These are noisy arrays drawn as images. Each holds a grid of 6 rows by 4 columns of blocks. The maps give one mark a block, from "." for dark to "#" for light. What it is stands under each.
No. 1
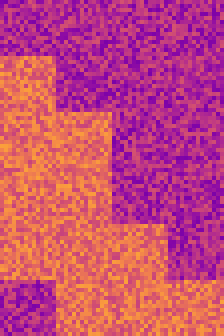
. . . .
# . . .
# # . .
# # . .
# # # .
. # # #
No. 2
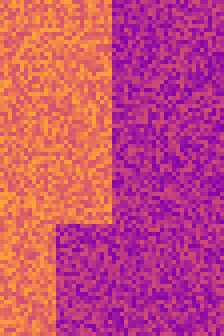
# # . .
# # . .
# # . .
# # . .
# . . .
# . . .
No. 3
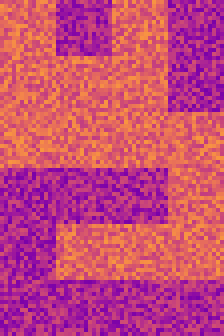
# . # .
# # # .
# # # #
. . . #
. # # #
. . . .
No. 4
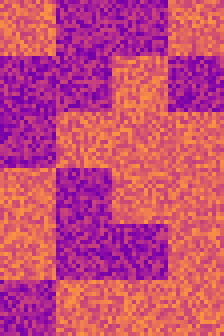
# . . #
. . # .
. # # #
# . # #
# . . #
. # # #
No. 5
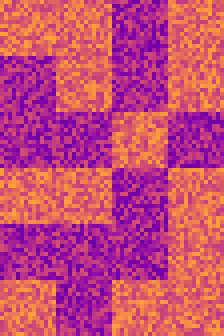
# # . #
. # . #
. . # .
# # . #
. . . #
# . # #
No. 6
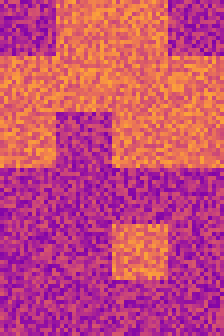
. # # .
# # # #
# . # #
. . . .
. . # .
. . . .
